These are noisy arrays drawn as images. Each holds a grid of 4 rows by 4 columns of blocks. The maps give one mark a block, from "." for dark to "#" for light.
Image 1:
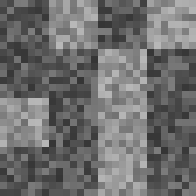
. # . #
. . # .
# . # .
. . # .
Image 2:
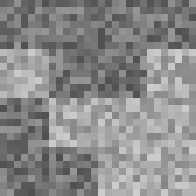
. . . .
# . . #
. # # #
. . # #
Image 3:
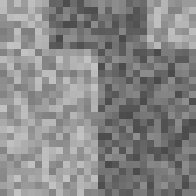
# . . #
# # . .
# # . .
# # . .
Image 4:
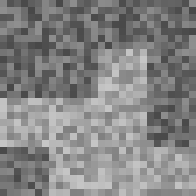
. . . .
. . # .
# # # .
. # # #
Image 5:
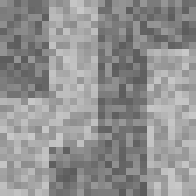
. # . .
. # . #
# # . #
# . . #
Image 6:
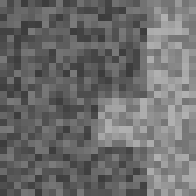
. . . #
. . . #
. . # #
. . . #
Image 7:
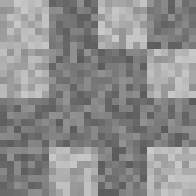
# . # .
# . . #
. . . .
. # . #
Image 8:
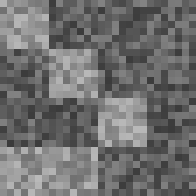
# . . .
. # . .
. . # .
# # . .
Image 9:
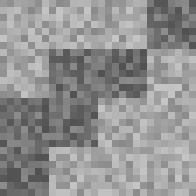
# # # .
# . . #
. . # #
. # # #
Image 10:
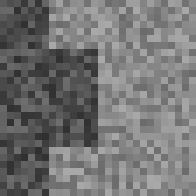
. # # #
. . # #
. . # #
. # # #
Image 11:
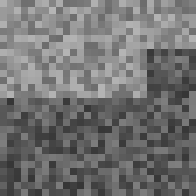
# # # #
# # # .
. . . .
. . . .
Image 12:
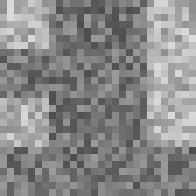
# . . #
. . . #
# . . #
. . . .
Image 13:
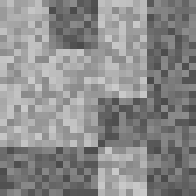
# . # .
# # # .
# # . .
. . # .
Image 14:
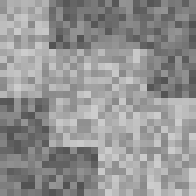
# . . .
# # # .
. # # #
. . # #
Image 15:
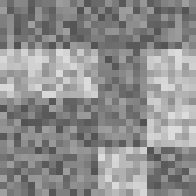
. . . .
# # . #
. . . #
. . # .
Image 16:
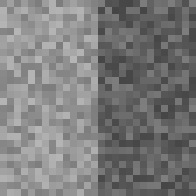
# # . .
# # . .
# # . .
# # . .
